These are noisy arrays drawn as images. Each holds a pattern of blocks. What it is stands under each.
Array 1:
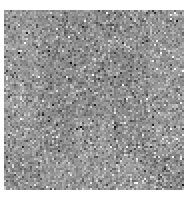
left and right mirror each other
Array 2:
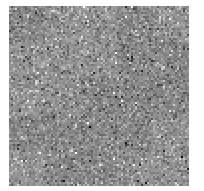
mirrored about the diagonal from the top left
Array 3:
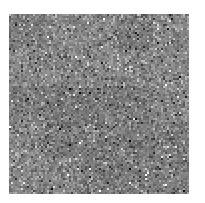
no symmetry
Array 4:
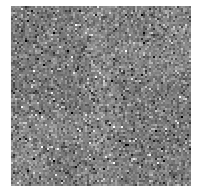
the same after a half turn
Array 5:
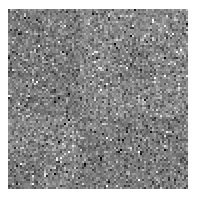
mirrored about the diagonal from the bottom left
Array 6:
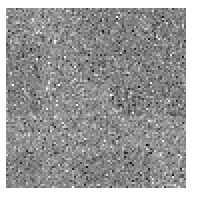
mirrored about the diagonal from the bottom left
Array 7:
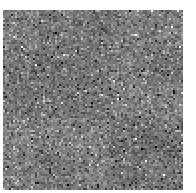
mirrored about the diagonal from the top left
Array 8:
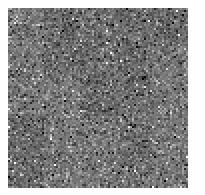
no symmetry
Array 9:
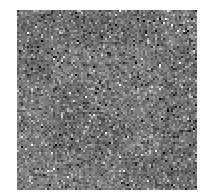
mirrored about the diagonal from the bottom left
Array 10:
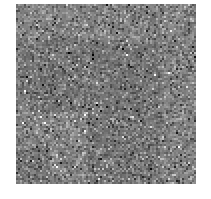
mirrored about the diagonal from the bottom left
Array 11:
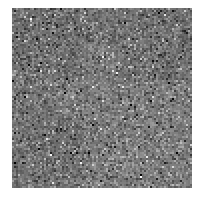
mirrored about the diagonal from the top left
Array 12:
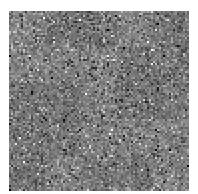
the same after a half turn
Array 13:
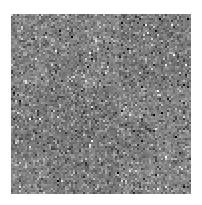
mirrored about the diagonal from the bottom left
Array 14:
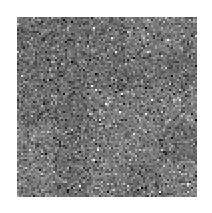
mirrored about the diagonal from the top left
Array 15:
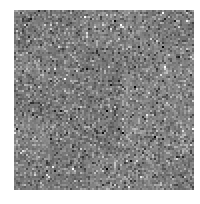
top and bottom mirror each other
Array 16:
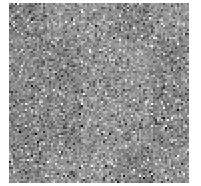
top and bottom mirror each other
